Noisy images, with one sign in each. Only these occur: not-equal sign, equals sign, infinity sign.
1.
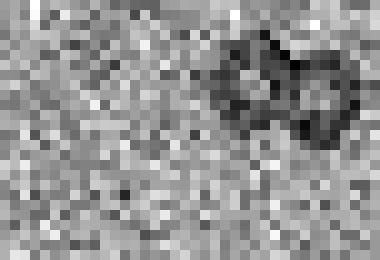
infinity sign
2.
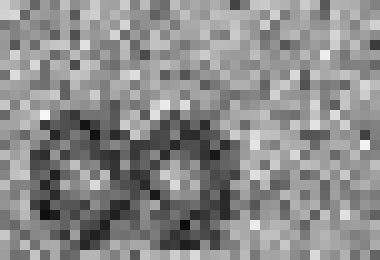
infinity sign
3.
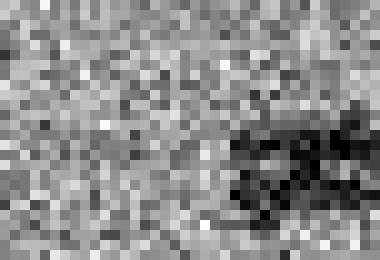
not-equal sign
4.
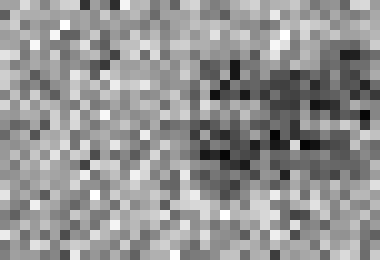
not-equal sign
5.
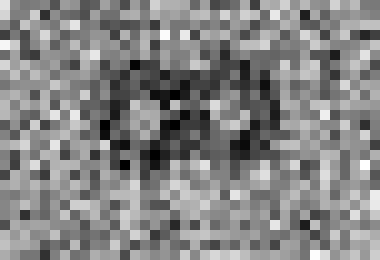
infinity sign
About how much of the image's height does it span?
half
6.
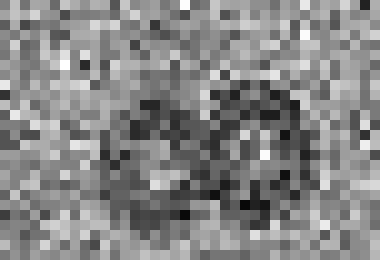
infinity sign
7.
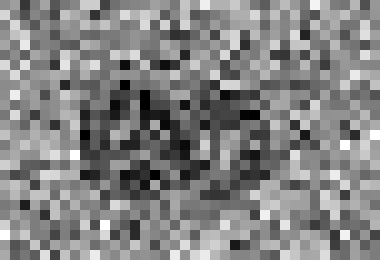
infinity sign
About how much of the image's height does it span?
half
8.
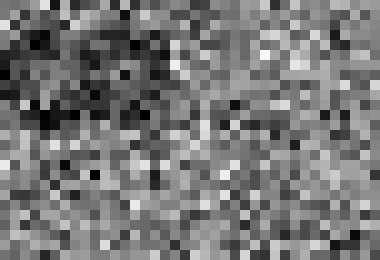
infinity sign
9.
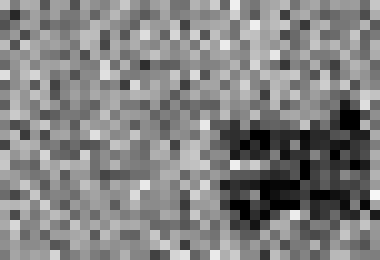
not-equal sign
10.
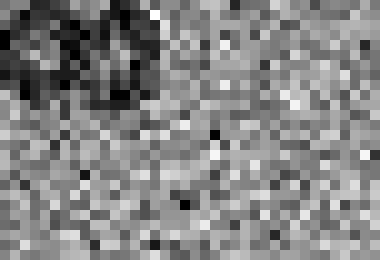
infinity sign
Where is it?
top left
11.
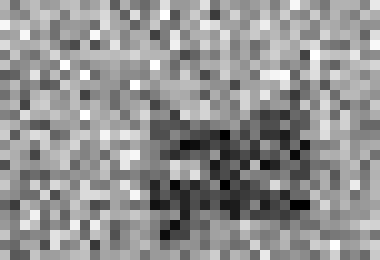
not-equal sign
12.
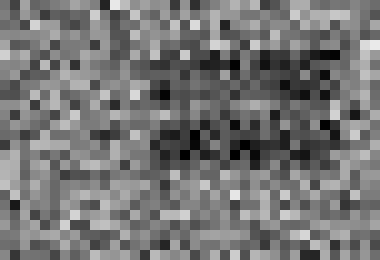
equals sign
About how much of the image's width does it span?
half
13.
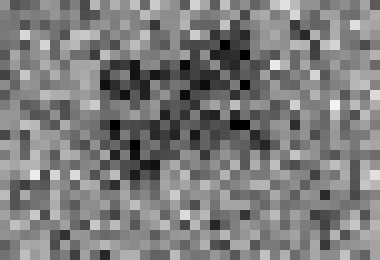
not-equal sign
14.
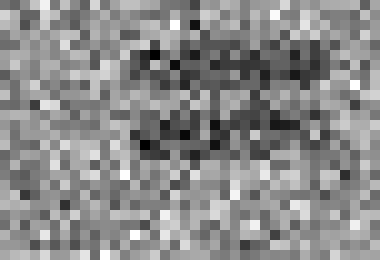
equals sign
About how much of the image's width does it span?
half
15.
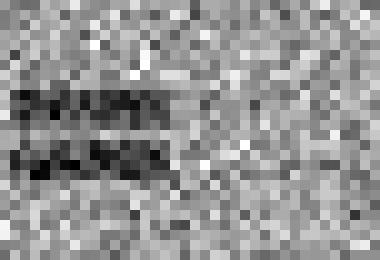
equals sign
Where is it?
middle left
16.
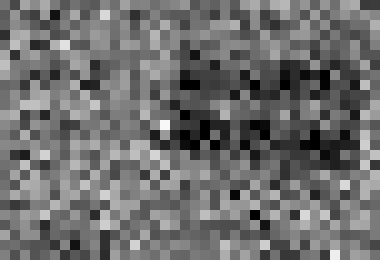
equals sign
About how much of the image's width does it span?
half
